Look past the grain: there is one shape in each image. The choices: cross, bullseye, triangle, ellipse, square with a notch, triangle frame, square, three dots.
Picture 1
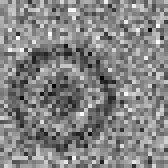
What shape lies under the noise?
bullseye
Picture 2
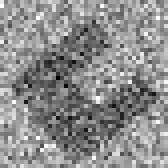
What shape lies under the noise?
square with a notch
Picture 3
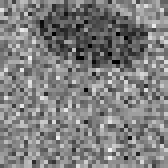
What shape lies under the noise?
ellipse
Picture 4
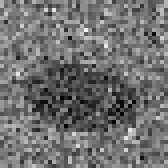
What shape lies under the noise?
ellipse
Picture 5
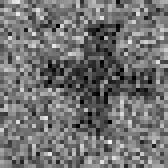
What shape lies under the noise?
cross
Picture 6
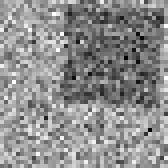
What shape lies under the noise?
square
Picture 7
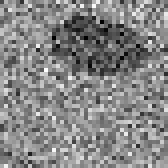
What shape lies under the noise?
ellipse
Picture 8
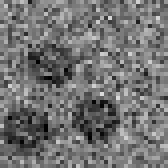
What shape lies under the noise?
three dots
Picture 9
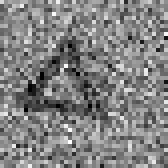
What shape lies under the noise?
triangle frame
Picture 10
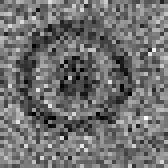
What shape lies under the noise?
bullseye
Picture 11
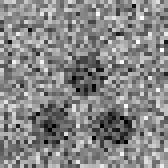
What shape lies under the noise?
three dots
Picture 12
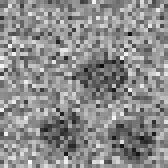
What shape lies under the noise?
three dots
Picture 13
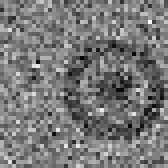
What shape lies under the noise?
bullseye
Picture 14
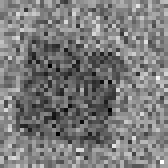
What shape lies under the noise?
square
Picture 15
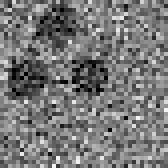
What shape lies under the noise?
three dots
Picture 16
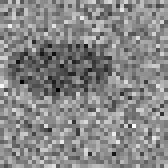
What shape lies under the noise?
ellipse
